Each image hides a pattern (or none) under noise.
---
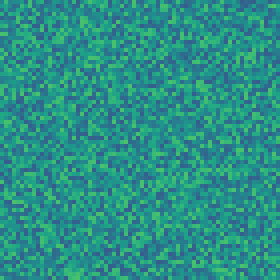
only noise
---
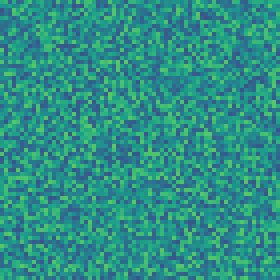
only noise
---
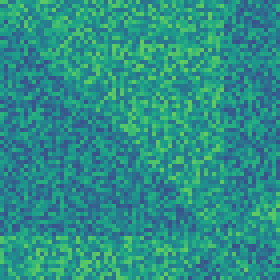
spokes from one point
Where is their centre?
bottom right
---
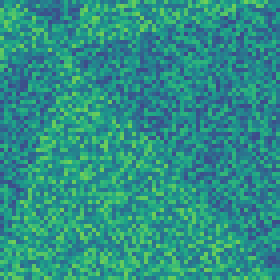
spokes from one point
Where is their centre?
top left
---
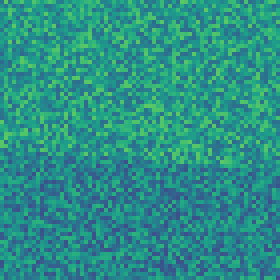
a sharp edge
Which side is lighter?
top
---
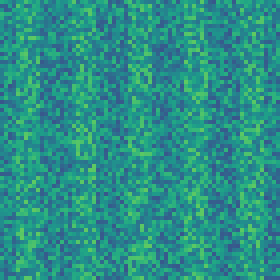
vertical stripes
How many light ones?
5
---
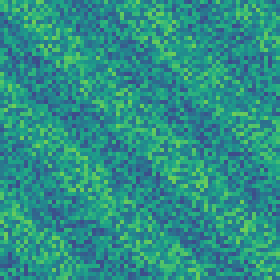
diagonal stripes
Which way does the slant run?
top left to bottom right
